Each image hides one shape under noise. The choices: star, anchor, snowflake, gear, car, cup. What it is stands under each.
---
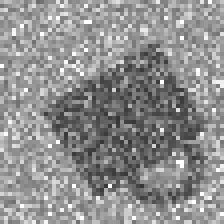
dark cup
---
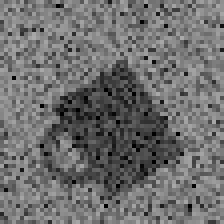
dark cup
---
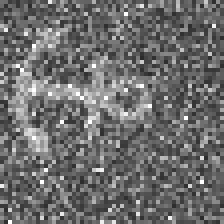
light anchor
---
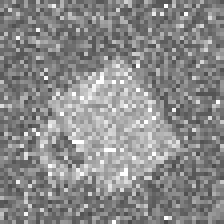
light cup
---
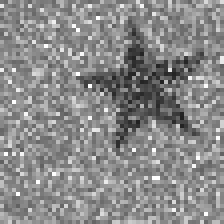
dark star
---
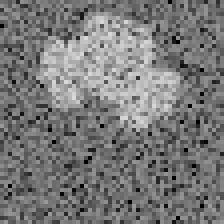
light car
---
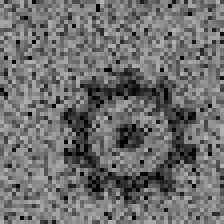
dark gear
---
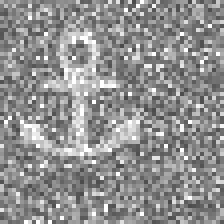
light anchor
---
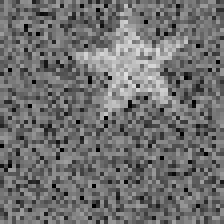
light star
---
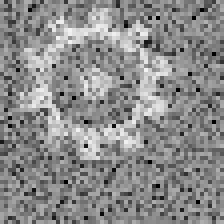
light gear
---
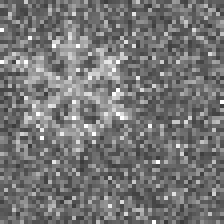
light snowflake
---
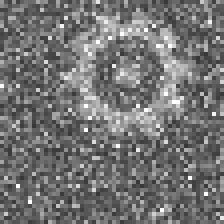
light gear
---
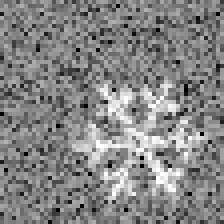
light snowflake
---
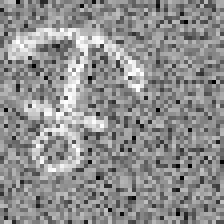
light anchor
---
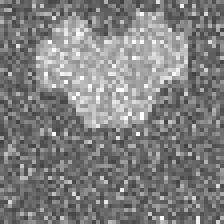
light car
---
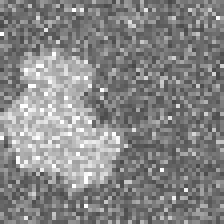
light car
